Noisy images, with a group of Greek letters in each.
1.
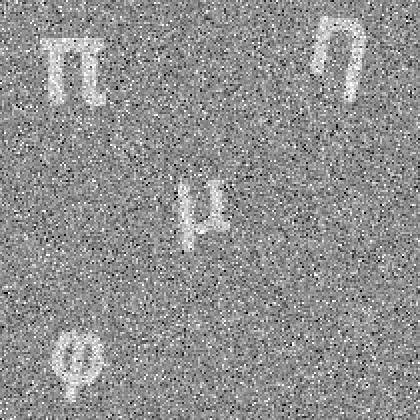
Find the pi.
top left
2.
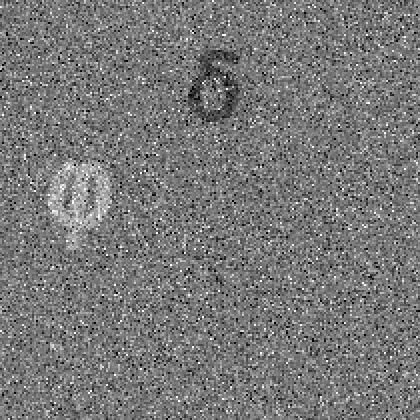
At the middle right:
nothing
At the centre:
nothing
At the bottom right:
nothing
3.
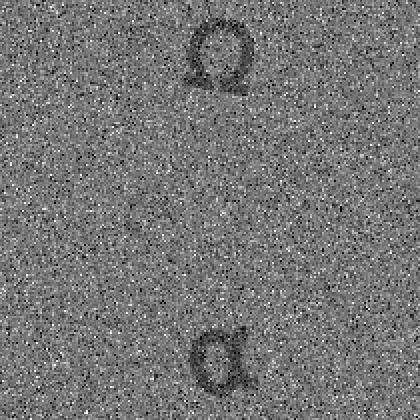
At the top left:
nothing
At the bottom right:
nothing
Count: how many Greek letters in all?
2
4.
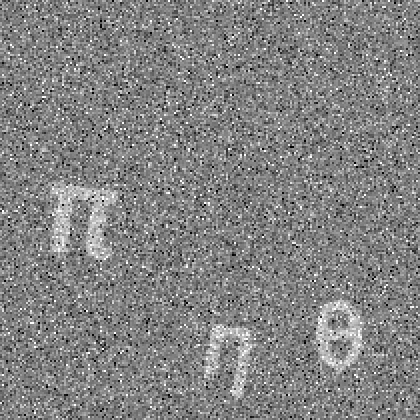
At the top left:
nothing
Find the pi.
middle left
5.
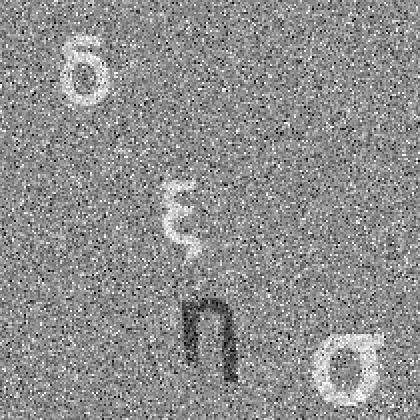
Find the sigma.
bottom right
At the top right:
nothing
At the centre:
xi
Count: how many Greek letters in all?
4
